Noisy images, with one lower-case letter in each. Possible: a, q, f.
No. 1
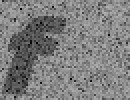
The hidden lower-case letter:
f
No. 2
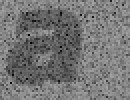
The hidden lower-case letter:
a
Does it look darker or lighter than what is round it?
darker
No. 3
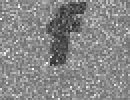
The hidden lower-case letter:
f
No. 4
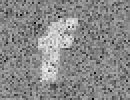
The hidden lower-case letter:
f
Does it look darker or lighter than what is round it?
lighter
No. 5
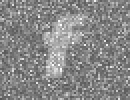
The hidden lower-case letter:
f
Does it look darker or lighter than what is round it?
lighter
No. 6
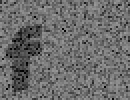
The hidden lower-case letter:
f
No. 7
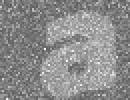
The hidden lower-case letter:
a
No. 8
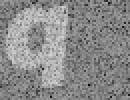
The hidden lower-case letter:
q
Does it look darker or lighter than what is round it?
lighter
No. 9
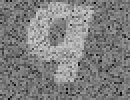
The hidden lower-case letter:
q
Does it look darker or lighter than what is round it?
lighter
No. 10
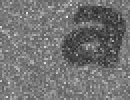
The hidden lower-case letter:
a
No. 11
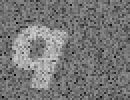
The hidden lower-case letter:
q
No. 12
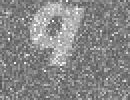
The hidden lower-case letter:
q
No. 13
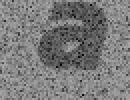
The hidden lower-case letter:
a
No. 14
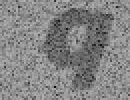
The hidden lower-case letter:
q
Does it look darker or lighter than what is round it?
darker
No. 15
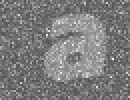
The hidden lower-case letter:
a
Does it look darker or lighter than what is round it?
lighter
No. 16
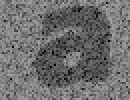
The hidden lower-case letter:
a
